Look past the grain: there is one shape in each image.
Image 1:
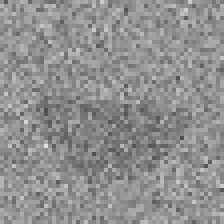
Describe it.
dark half disc
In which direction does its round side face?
down
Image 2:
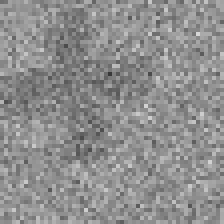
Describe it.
dark cross
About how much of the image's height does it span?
two thirds
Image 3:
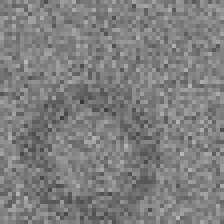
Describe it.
dark ring
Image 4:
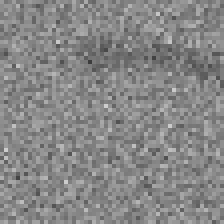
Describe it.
dark bar
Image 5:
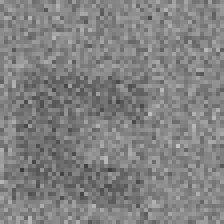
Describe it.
dark square with a notch
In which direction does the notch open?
right
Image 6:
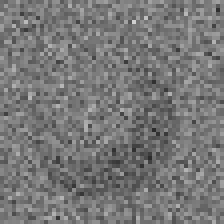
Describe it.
dark crescent
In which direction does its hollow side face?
up and left
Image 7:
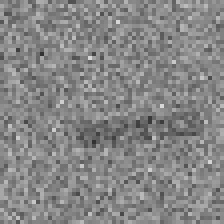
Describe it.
dark bar
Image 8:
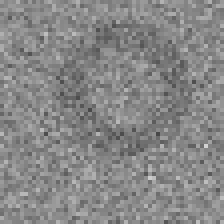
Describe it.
dark ring
